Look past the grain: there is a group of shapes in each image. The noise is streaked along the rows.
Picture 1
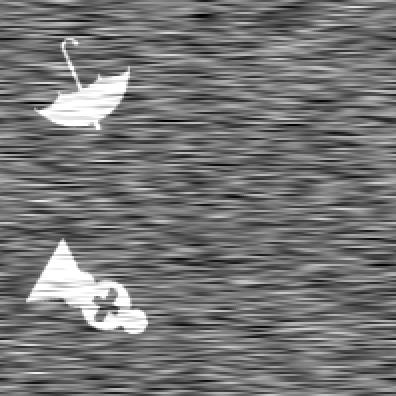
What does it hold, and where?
top left: light umbrella; bottom left: light chess bishop
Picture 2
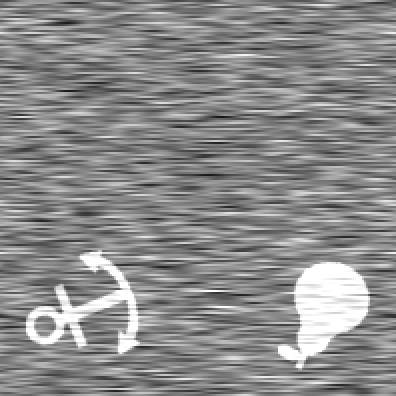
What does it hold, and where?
bottom left: light anchor; bottom right: light pear
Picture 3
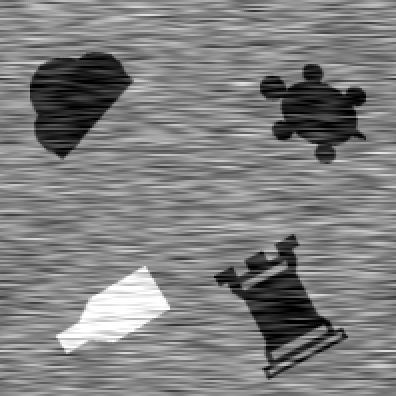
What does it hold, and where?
top left: dark cloud; top right: dark turtle; bottom left: light bottle; bottom right: dark chess rook
